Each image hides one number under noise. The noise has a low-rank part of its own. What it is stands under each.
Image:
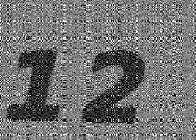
12
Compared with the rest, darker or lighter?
darker
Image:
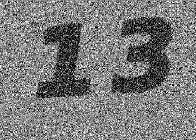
13
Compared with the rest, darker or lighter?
darker
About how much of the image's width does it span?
two thirds
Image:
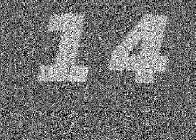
14
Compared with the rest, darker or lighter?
lighter
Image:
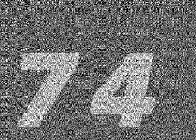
74
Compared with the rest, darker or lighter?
lighter
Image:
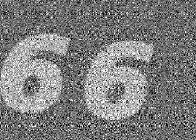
66
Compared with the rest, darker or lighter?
lighter
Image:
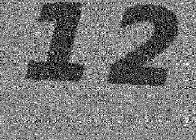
12
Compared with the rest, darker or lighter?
darker
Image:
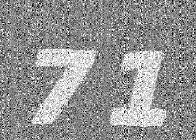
71
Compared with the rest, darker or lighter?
lighter
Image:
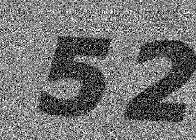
52
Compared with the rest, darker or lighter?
darker
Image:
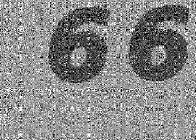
66
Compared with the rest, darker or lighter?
darker
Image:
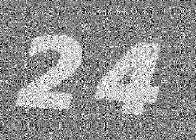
24
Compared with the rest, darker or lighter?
lighter
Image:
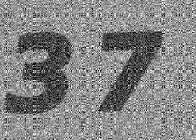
37
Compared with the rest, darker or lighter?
darker
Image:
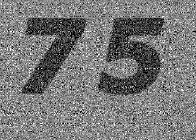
75
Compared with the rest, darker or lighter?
darker
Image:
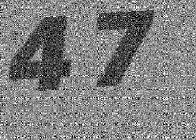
47
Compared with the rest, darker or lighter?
darker
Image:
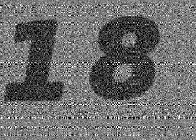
18
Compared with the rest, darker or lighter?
darker
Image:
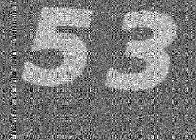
53
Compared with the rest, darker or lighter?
lighter
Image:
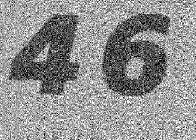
46
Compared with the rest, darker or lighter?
darker
